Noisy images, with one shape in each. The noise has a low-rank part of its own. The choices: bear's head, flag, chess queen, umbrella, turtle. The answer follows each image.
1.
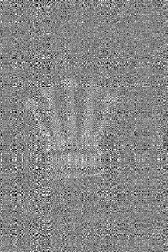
chess queen
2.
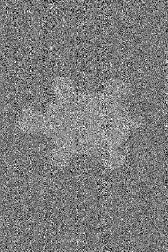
turtle
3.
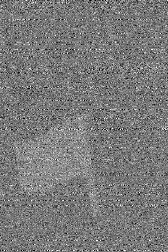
flag
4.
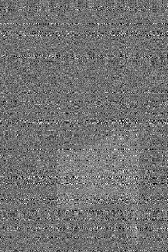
flag
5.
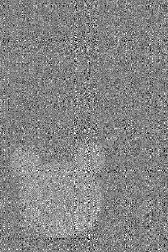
bear's head
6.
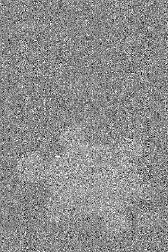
turtle
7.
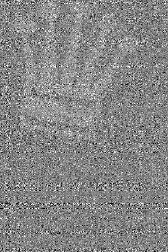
chess queen
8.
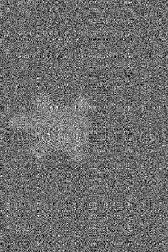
turtle
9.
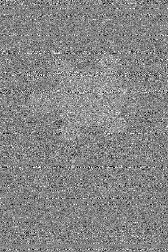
turtle
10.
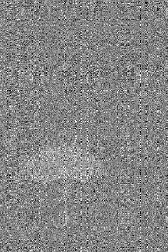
umbrella
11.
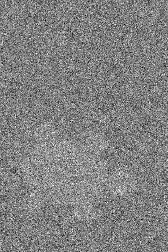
turtle
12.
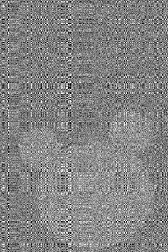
bear's head
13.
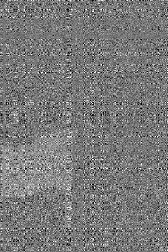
flag
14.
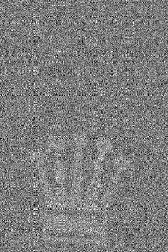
chess queen
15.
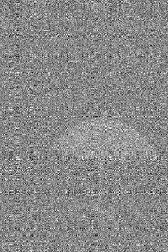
umbrella
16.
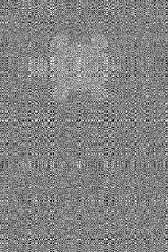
turtle
